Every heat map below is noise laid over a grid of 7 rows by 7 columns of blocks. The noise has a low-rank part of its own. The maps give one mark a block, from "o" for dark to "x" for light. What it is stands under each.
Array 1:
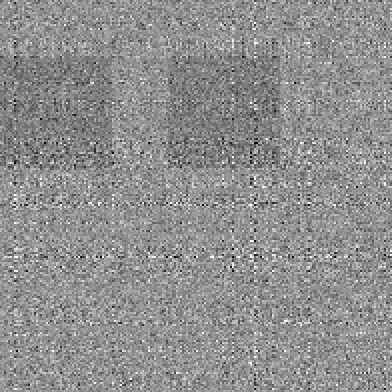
x x x x x x x
o o x o o x x
o o x o o x x
x x x x x x x
x x x x x x x
x x x x x x x
x x x x x x x
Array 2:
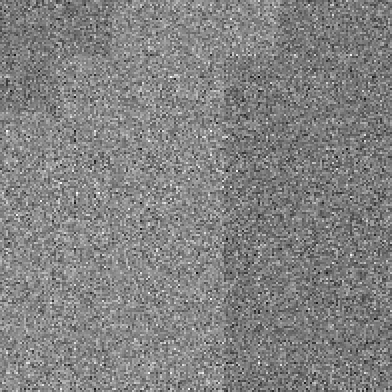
o o x x x o o
o x x x o o o
x x x x o o o
x x x x o o o
x x x x o o o
x x x x o o o
x x x x o o o
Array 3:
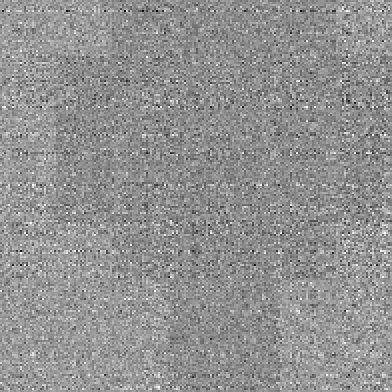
x x o o o o x
x o o o o o o
x o o o o o o
x o o o o o o
x x o o o o x
x x x o o x x
x x x o o x x
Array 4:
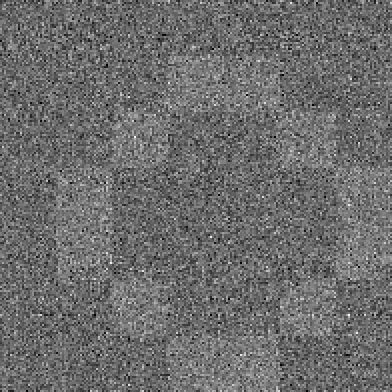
o o o o o o o
o o o x x o o
o o x o o x o
o x o o o o x
o x o o o o x
o o x o o x o
o o o x x o o
